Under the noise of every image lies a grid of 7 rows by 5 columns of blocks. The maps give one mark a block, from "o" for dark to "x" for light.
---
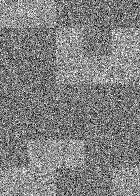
xxooo
ooxox
ooxxx
ooooo
ooooo
oxxoo
xxoox
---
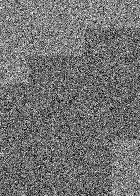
xxxxx
xxxoo
xoooo
ooooo
ooooo
oooox
oooox
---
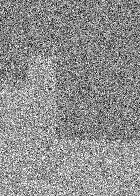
ooooo
ooooo
oxooo
xxooo
xxooo
xxxxx
xxxxx
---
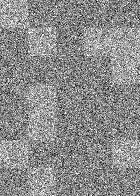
xoooo
oxoxx
oooox
oxooo
oxooo
xooox
oxooo
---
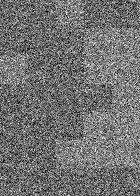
ooxoo
oooxx
xooxx
oooox
oooxx
ooxxx
ooooo
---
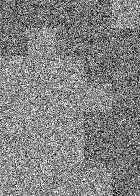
oooox
oxooo
xxxoo
xxxxo
xxxoo
xxxoo
xxxxo
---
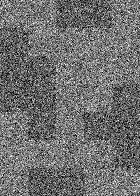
xxoox
oxxxx
ooxxx
ooxxo
xoxoo
xxxxo
xooxx
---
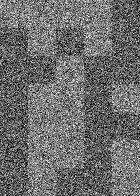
xxxxo
oxoxo
ooxoo
oxxox
oxxoo
oxxox
oxoox
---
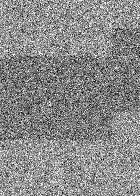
xxxxx
xxxxo
ooooo
ooooo
oooox
xxxxx
xxxxx
